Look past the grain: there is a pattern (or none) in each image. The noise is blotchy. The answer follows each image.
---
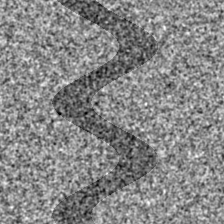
a wavy band
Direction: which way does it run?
top to bottom
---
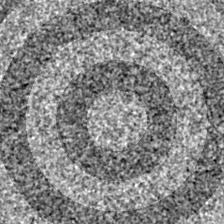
rings round one point
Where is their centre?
centre
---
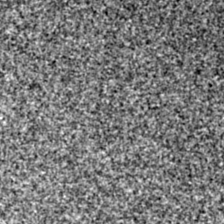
a smooth slope
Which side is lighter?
bottom left
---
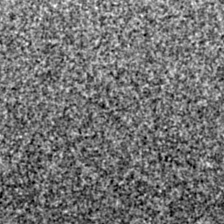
a smooth slope
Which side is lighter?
top
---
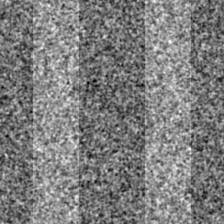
vertical stripes
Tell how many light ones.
2
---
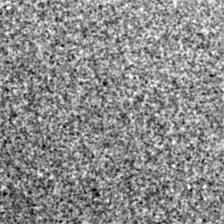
a smooth slope
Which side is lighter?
top right
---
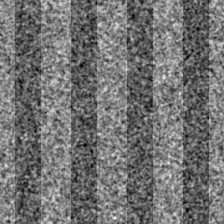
vertical stripes
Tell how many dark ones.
4
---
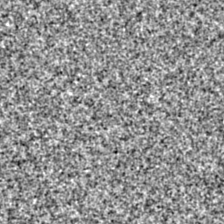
only noise
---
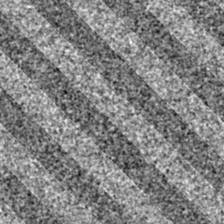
diagonal stripes
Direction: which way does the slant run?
top left to bottom right
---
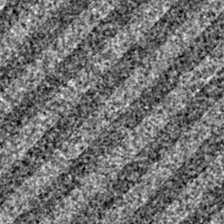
diagonal stripes
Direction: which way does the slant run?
bottom left to top right
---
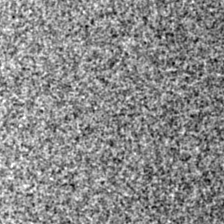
a smooth slope
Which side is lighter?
left
